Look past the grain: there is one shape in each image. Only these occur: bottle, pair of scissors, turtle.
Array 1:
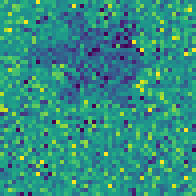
turtle
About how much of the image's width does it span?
two thirds
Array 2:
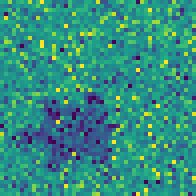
turtle
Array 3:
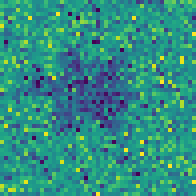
turtle
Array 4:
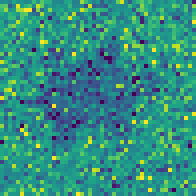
turtle
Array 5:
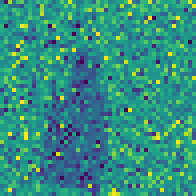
bottle
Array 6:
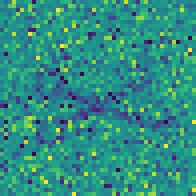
pair of scissors
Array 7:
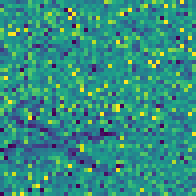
pair of scissors
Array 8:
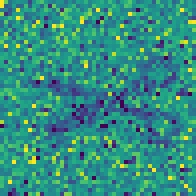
pair of scissors
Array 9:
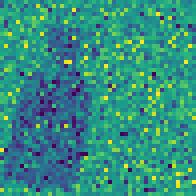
bottle
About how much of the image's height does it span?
nearly all
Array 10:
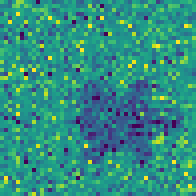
turtle
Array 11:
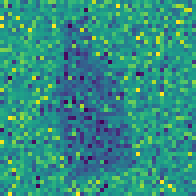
bottle
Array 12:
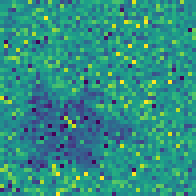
turtle
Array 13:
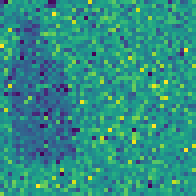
bottle
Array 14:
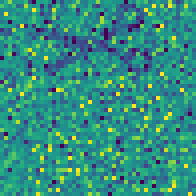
pair of scissors
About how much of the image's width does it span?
two thirds
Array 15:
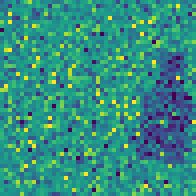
bottle
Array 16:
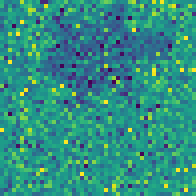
turtle
